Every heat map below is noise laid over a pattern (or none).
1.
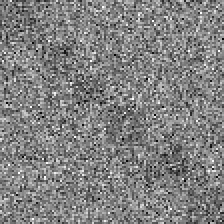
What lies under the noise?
blocks along the diagonal
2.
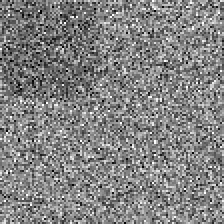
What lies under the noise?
one block
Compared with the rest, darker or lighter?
darker
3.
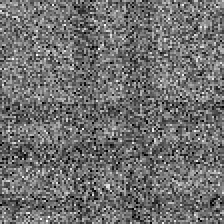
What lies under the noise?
bands of rows crossing bands of columns
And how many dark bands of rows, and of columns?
3 and 2
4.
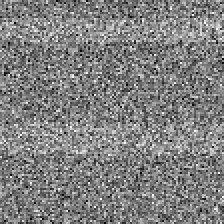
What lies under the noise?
bands of rows
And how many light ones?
2
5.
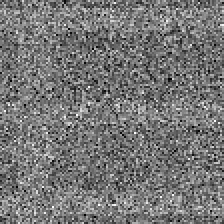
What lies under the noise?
bands of rows crossing bands of columns
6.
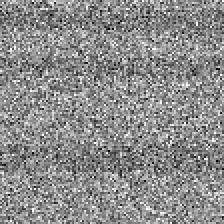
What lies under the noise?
bands of rows
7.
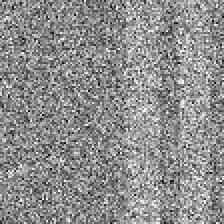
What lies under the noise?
bands of columns
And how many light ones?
2
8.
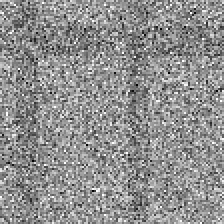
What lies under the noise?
bands of rows crossing bands of columns
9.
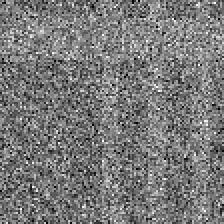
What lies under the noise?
bands of rows crossing bands of columns
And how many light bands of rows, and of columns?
1 and 3
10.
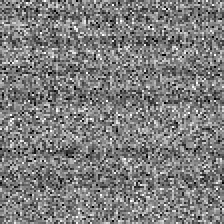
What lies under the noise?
bands of rows
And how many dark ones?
6
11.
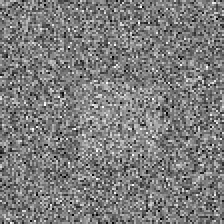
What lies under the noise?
one block
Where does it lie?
centre
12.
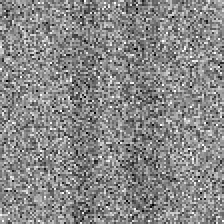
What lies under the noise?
bands of columns
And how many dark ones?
2
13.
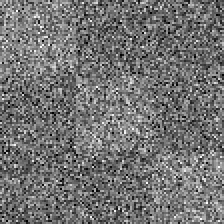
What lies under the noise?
blocks along the diagonal
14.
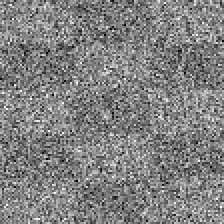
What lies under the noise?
a checkerboard
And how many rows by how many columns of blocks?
5 by 3
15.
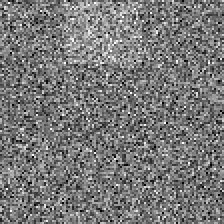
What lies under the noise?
one block
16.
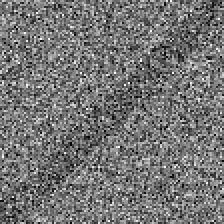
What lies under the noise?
a diagonal band
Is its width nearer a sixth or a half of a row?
a sixth
